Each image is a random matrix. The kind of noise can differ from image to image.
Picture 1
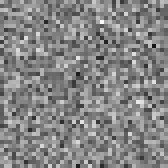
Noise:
independent entries
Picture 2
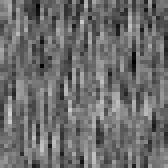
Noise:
streaked along the columns
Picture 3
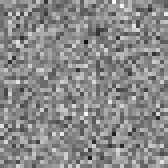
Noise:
independent entries
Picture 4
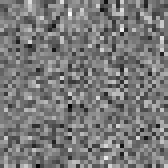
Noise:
low rank plus noise
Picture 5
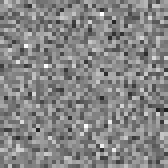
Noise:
independent entries
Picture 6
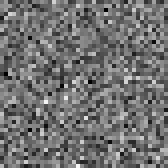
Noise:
independent entries
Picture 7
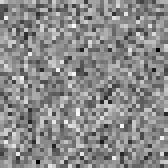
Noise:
independent entries
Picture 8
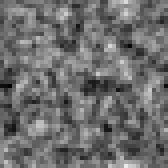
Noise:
blotchy
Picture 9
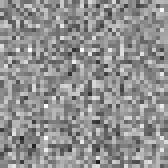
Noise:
low rank plus noise
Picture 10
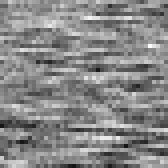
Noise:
streaked along the rows
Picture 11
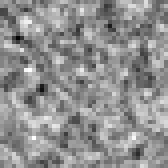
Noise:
blotchy
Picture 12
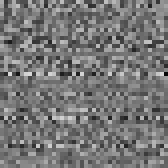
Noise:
rows of uneven size
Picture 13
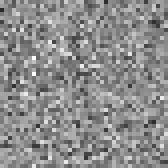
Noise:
independent entries
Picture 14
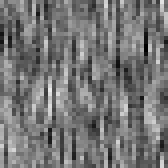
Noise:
streaked along the columns
